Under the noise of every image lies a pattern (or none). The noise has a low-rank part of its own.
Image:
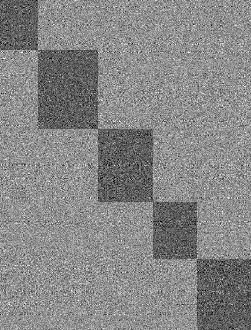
blocks along the diagonal
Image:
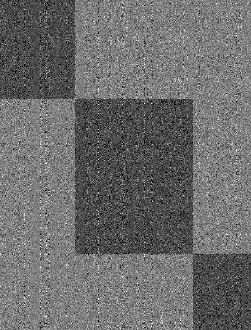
blocks along the diagonal
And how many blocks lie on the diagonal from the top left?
3
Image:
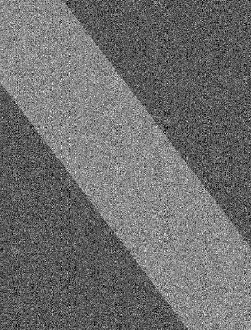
a diagonal band
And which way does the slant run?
top left to bottom right
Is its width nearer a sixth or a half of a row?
a half
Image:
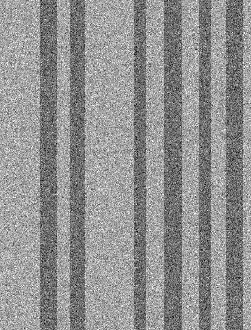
bands of columns
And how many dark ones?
6
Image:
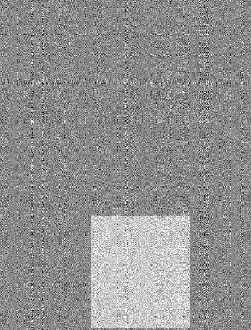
one block
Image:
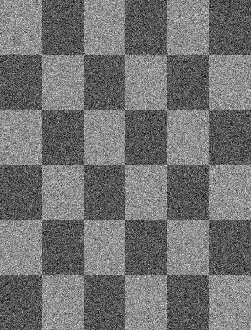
a checkerboard
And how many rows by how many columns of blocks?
6 by 6
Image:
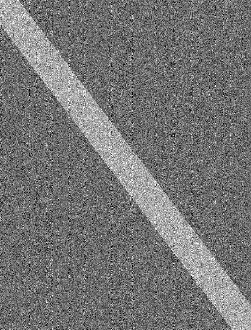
a diagonal band
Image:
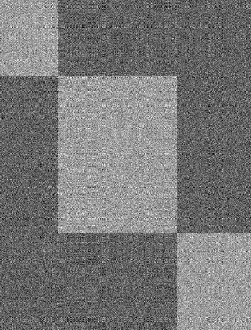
blocks along the diagonal
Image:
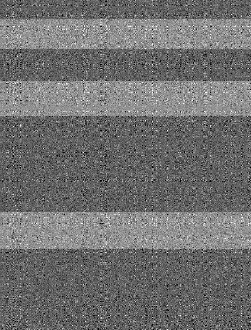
bands of rows
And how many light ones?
3
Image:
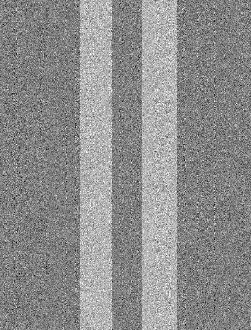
bands of columns
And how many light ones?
2
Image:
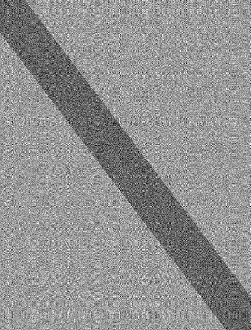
a diagonal band
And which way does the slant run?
top left to bottom right
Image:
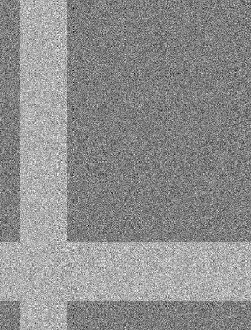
bands of rows crossing bands of columns
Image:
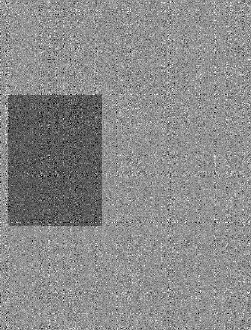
one block
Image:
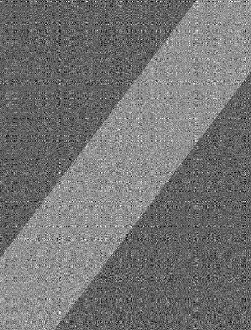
a diagonal band
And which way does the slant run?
bottom left to top right
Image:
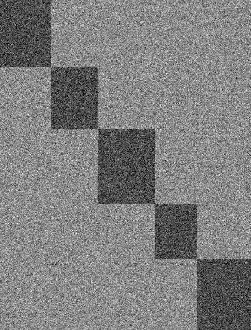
blocks along the diagonal
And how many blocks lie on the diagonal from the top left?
5
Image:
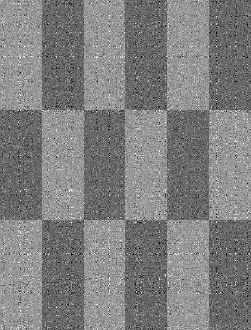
a checkerboard
